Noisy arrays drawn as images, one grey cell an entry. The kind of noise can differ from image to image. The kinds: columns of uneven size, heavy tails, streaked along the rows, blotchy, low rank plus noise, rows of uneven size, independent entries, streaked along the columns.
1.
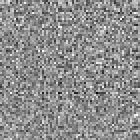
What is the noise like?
low rank plus noise
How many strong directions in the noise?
two
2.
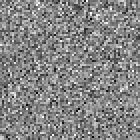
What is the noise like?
independent entries
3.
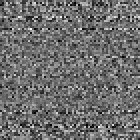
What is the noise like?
rows of uneven size
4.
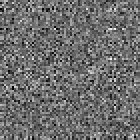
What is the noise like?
low rank plus noise
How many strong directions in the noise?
one
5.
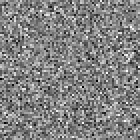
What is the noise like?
independent entries
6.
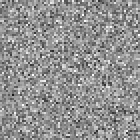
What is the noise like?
independent entries
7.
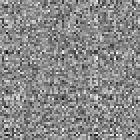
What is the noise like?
low rank plus noise
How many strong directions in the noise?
one
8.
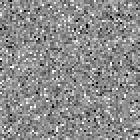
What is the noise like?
heavy tails
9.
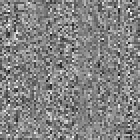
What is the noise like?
columns of uneven size
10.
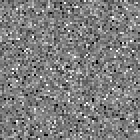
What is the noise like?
heavy tails
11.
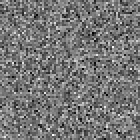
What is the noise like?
independent entries
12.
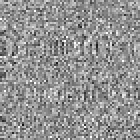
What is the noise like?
low rank plus noise
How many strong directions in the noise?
one
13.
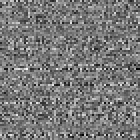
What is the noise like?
rows of uneven size
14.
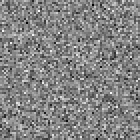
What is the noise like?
independent entries
